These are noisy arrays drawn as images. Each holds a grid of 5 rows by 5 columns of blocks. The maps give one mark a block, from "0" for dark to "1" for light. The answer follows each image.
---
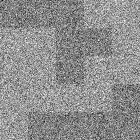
00011
11001
11011
11110
10000
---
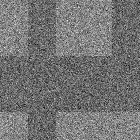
10110
10110
00000
00000
10111
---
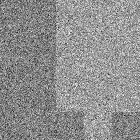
00111
00111
00111
00111
00010
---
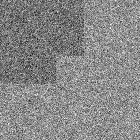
00011
00011
00111
11111
11111
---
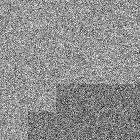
11111
11111
11111
11000
10000
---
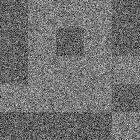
01110
01010
01111
11110
00001
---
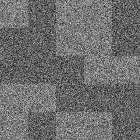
10110
00110
00011
11000
10110
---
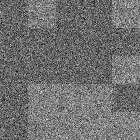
01001
00000
00001
01110
01111
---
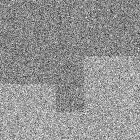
00000
00000
00011
11011
11111
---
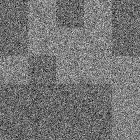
01010
01110
10111
00001
00001
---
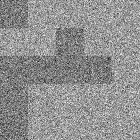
01111
11011
00001
01111
01111
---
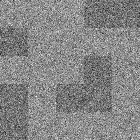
11100
01111
11101
01001
01111
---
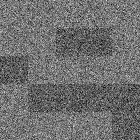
11111
11001
01111
10000
11110
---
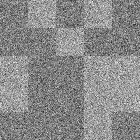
01010
00100
10011
10011
00010
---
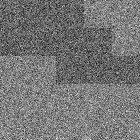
00011
00001
11000
11111
11111
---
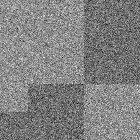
11100
11100
11100
10011
00011
